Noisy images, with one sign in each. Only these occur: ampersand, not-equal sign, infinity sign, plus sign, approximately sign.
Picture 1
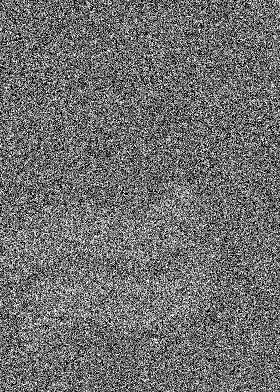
approximately sign
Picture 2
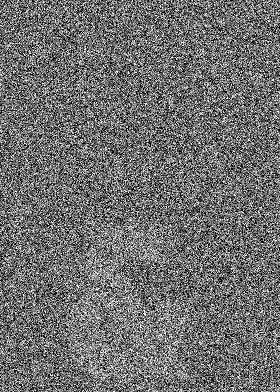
ampersand
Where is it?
bottom middle
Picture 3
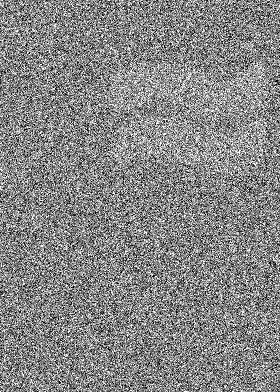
approximately sign
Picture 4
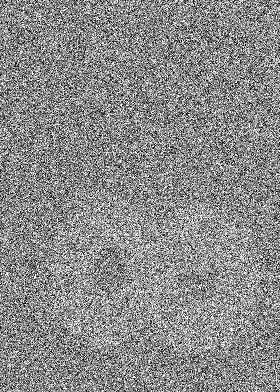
infinity sign
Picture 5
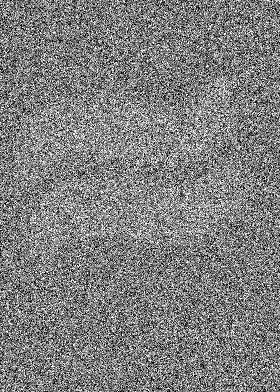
approximately sign
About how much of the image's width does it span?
nearly all
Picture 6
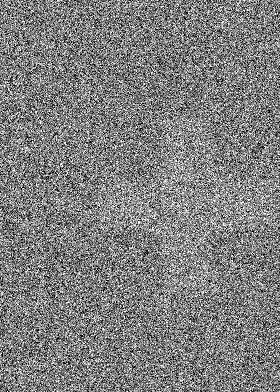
plus sign
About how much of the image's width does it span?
two thirds
